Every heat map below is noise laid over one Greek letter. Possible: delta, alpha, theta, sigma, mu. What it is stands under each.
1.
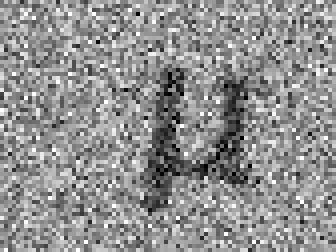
mu
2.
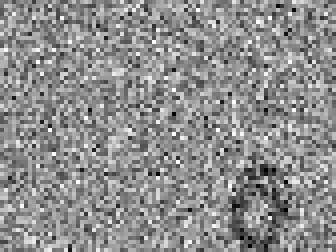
delta
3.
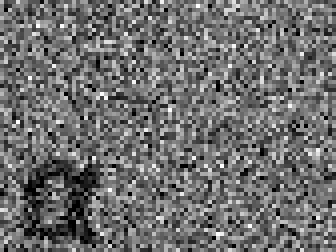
alpha
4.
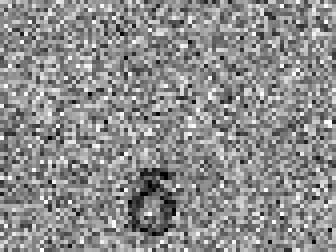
delta
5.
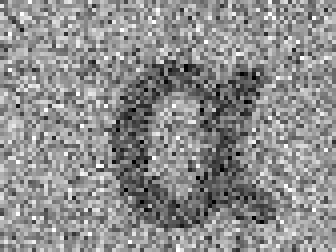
alpha
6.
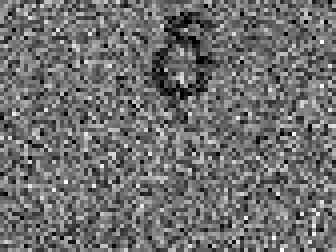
delta
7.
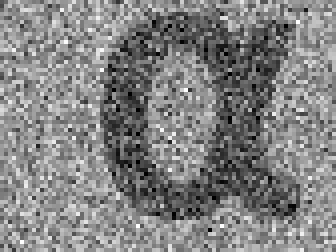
alpha
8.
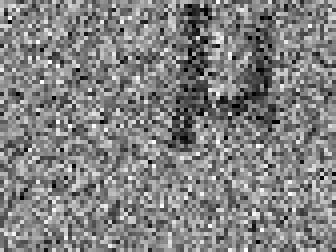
mu
